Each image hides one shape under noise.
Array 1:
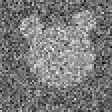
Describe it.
light bear's head
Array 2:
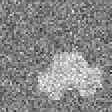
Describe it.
light car
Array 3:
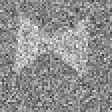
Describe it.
light bow tie
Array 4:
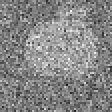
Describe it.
light apple
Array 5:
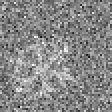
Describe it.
light snowflake
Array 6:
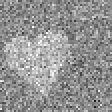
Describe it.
light heart
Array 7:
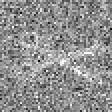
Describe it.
light pair of scissors
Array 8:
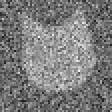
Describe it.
light cat's head
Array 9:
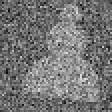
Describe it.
light chess pawn
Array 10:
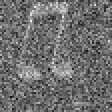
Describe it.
light pair of musical notes
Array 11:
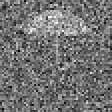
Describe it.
light umbrella
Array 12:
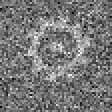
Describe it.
light gear
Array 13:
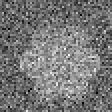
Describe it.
light flower
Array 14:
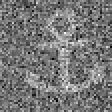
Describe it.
light anchor
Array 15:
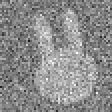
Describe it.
light rabbit's head
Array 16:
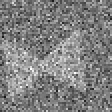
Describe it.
light bow tie
